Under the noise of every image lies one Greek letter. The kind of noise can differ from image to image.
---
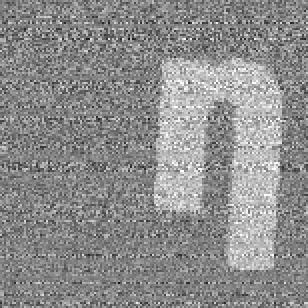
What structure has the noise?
rows of uneven size
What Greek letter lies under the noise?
eta
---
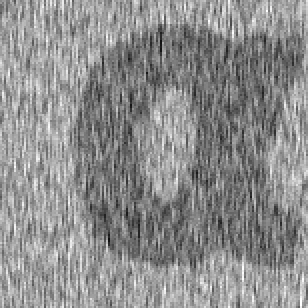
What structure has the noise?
streaked along the columns
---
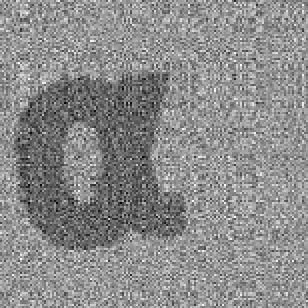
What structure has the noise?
low rank plus noise
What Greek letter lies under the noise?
alpha
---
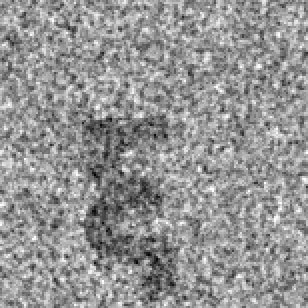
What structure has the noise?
blotchy
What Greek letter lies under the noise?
xi
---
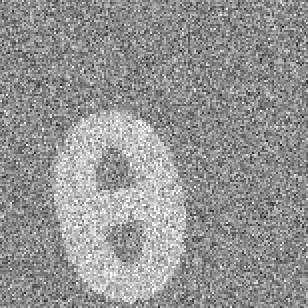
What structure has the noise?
independent entries
